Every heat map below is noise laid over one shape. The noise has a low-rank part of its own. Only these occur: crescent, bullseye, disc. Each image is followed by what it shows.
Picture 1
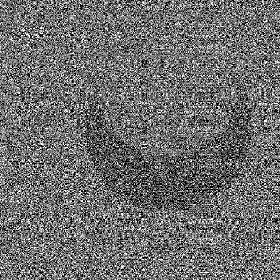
crescent
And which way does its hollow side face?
up
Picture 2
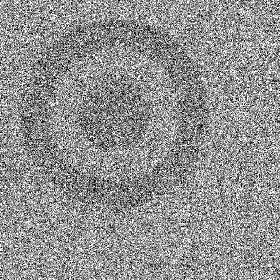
bullseye
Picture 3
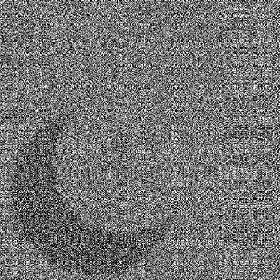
crescent
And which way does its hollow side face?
up and right
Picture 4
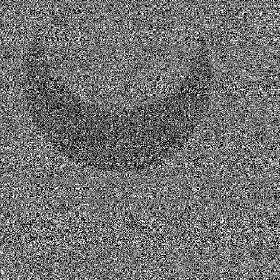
crescent
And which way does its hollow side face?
up
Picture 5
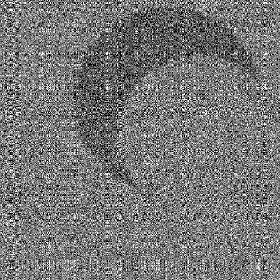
crescent
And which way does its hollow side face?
down and right
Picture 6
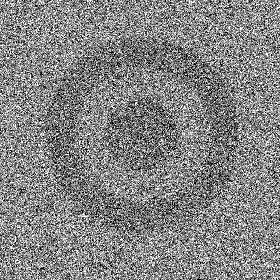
bullseye
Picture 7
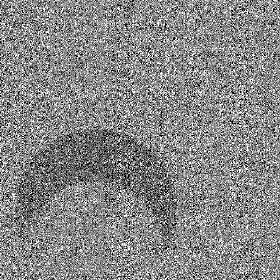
crescent
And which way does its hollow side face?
down
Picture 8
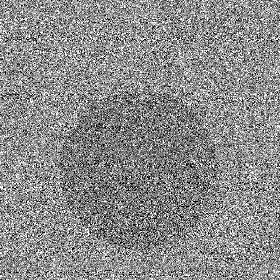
disc
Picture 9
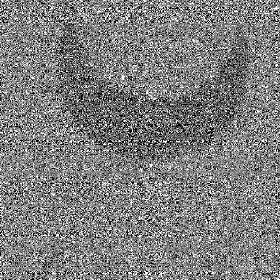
crescent
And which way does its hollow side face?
up
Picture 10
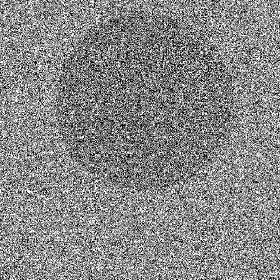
disc
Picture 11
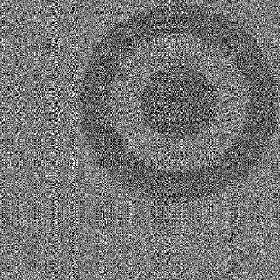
bullseye
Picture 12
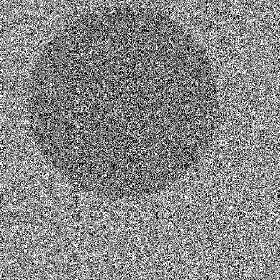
disc
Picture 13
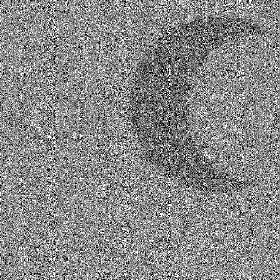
crescent
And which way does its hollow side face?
right
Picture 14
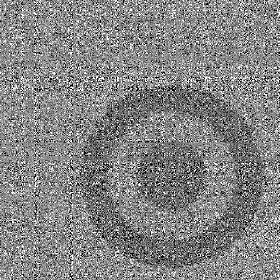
bullseye
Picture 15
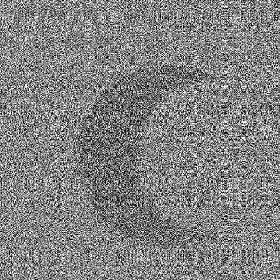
crescent
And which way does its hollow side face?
right
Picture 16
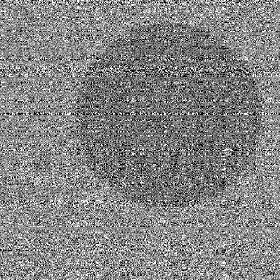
disc
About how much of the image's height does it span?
two thirds
